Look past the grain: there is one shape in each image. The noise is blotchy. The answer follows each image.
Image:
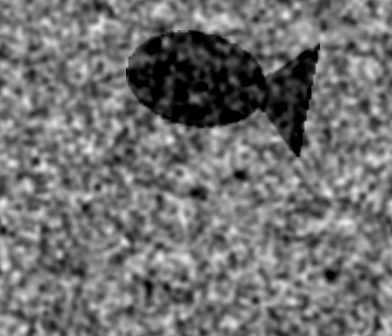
dark fish
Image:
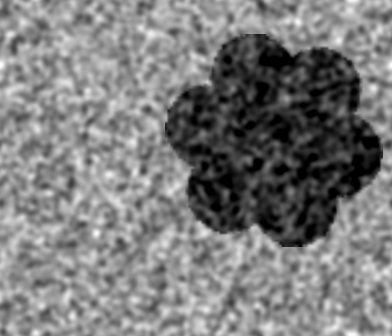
dark flower
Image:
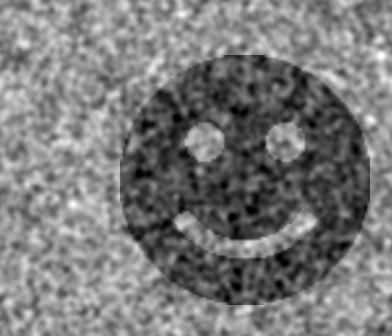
dark smiling face
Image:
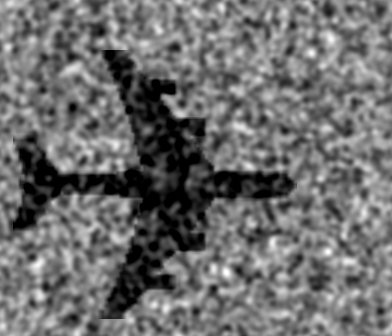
dark airplane
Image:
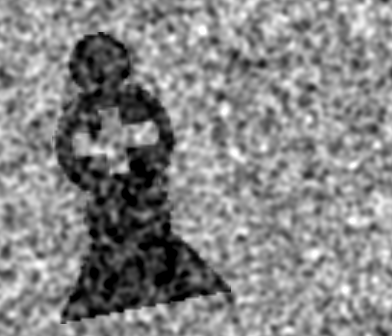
dark chess bishop
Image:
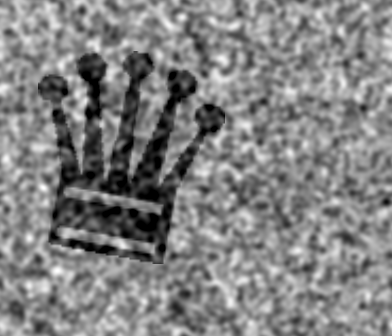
dark chess queen
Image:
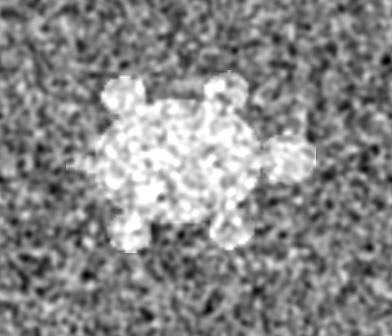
light turtle
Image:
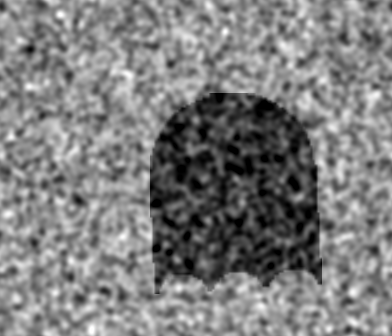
dark ghost
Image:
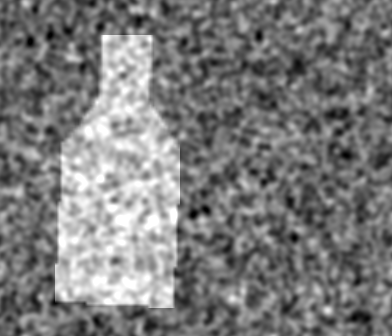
light bottle
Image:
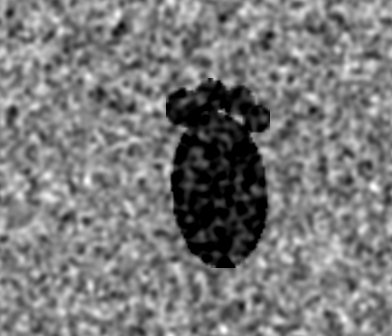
dark footprint
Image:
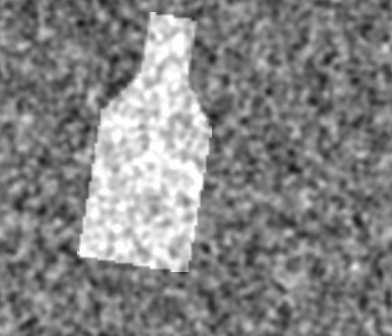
light bottle
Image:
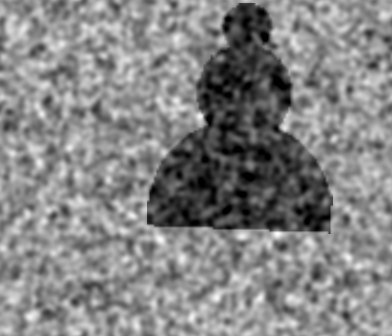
dark chess pawn
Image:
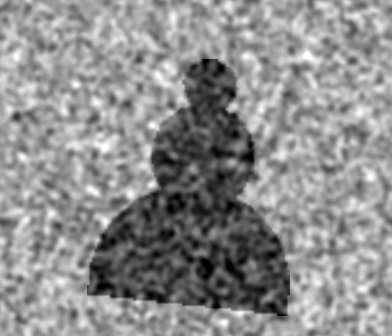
dark chess pawn
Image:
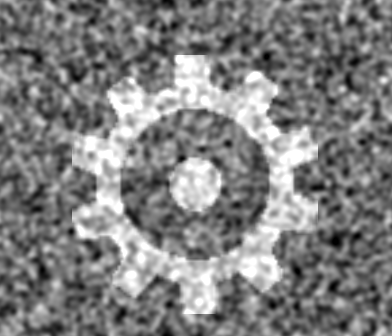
light gear
